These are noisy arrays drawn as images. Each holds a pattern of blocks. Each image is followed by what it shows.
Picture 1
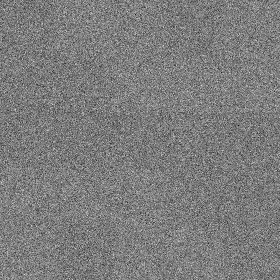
the same after a half turn
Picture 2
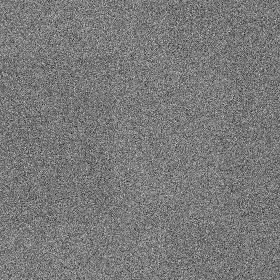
top and bottom mirror each other
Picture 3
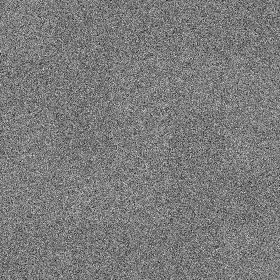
the same after a half turn
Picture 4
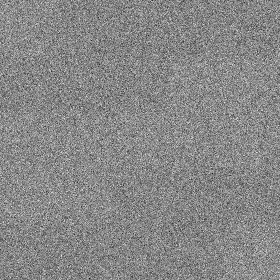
the same after a half turn
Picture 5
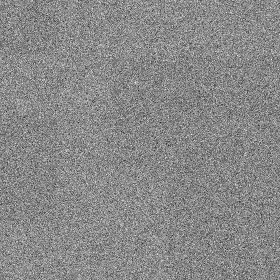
no symmetry
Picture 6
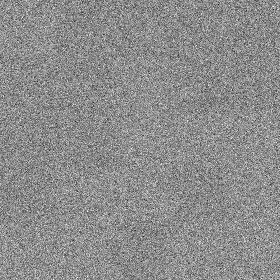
no symmetry
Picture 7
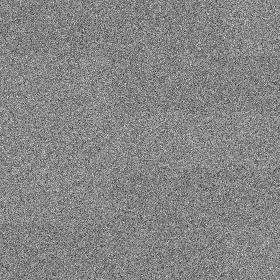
top and bottom mirror each other
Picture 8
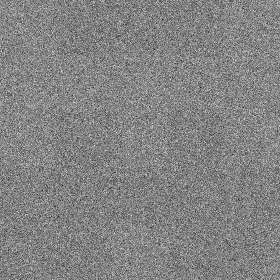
left and right mirror each other
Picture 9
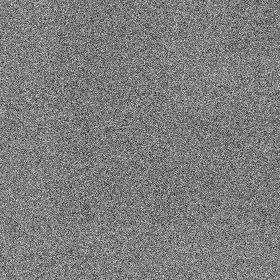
mirrored about the diagonal from the bottom left
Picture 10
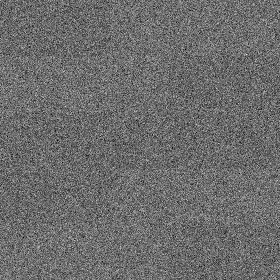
the same after a half turn
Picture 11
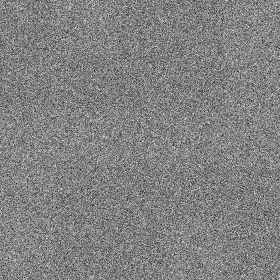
the same after a half turn
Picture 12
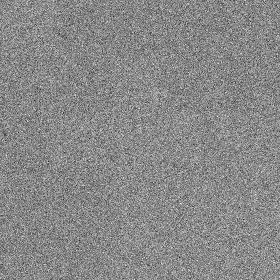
mirrored about the diagonal from the top left
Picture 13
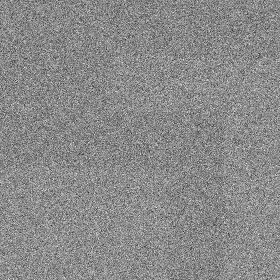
no symmetry
